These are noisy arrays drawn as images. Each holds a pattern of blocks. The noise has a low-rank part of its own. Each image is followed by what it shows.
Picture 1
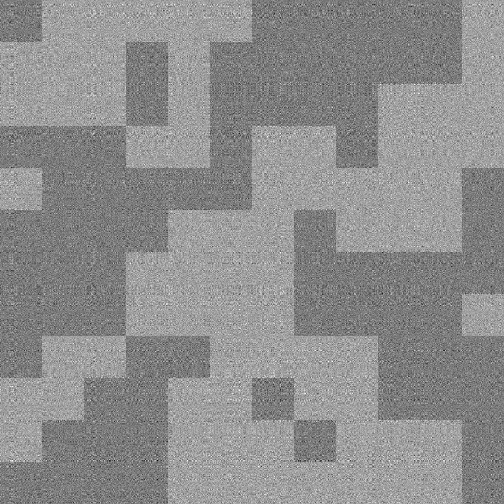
no symmetry
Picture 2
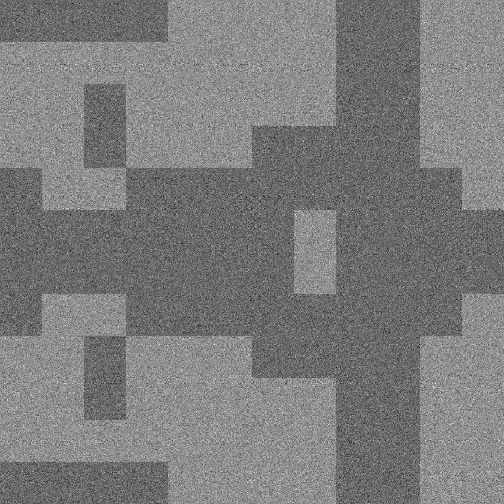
top and bottom mirror each other
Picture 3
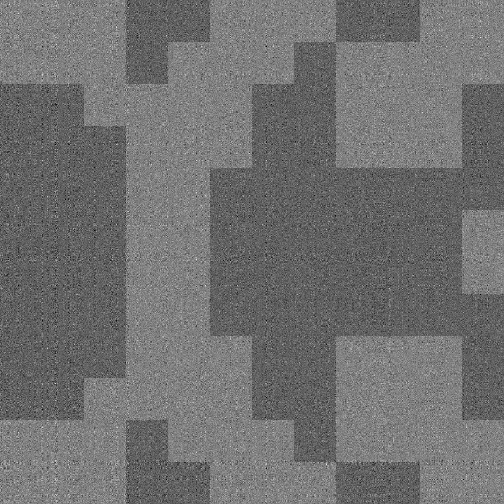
top and bottom mirror each other
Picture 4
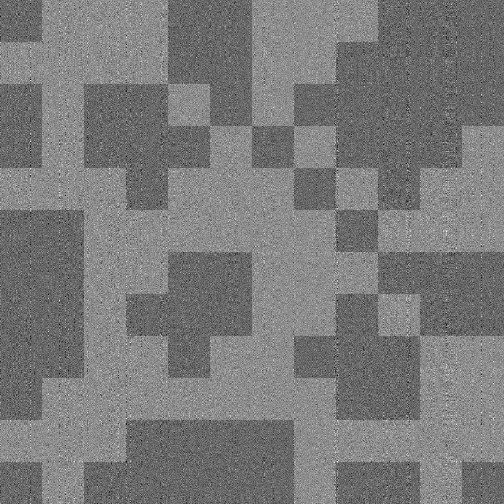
mirrored about the diagonal from the bottom left
